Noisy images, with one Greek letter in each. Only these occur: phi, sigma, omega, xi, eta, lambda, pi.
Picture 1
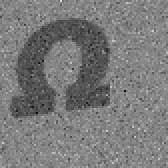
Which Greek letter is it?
omega
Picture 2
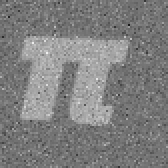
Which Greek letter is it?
pi
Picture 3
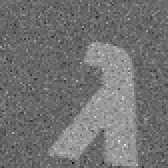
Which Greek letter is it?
lambda
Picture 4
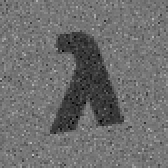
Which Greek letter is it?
lambda
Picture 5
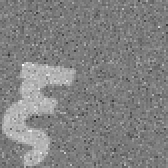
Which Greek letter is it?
xi
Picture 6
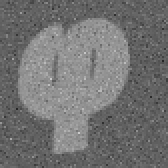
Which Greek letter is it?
phi
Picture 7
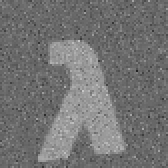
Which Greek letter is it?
lambda
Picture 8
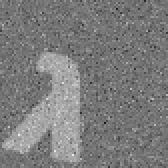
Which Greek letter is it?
lambda
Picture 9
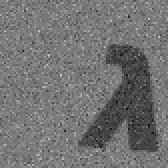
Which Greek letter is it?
lambda
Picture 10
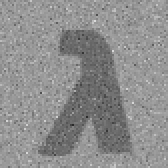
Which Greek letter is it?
lambda
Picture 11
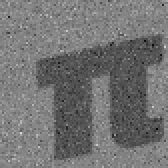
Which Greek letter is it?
pi
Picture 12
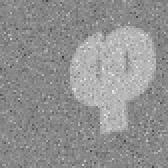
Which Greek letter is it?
phi
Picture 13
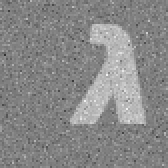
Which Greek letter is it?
lambda
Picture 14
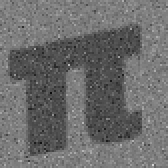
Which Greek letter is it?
pi
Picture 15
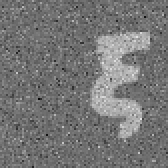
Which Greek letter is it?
xi
